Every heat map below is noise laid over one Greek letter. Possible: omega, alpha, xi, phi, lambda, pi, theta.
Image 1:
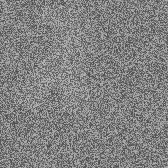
light lambda
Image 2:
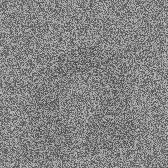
dark omega
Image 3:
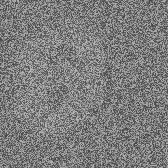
light theta
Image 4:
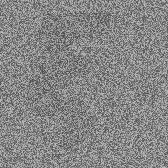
dark xi
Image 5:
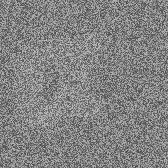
light alpha
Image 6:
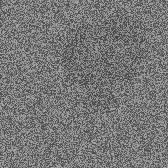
dark phi
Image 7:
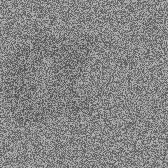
dark alpha
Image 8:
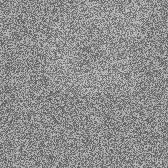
light alpha
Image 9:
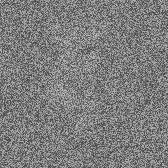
light xi
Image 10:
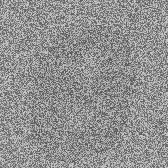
dark theta
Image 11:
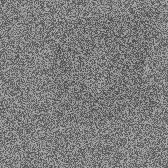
dark alpha
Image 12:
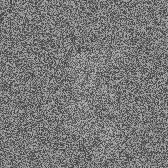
light xi
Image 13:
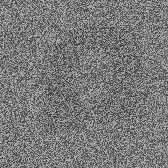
dark omega
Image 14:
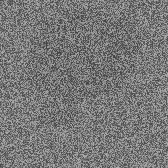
dark phi
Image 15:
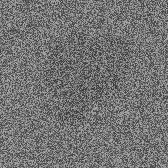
dark phi
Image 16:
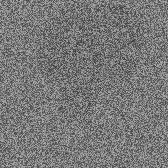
dark phi
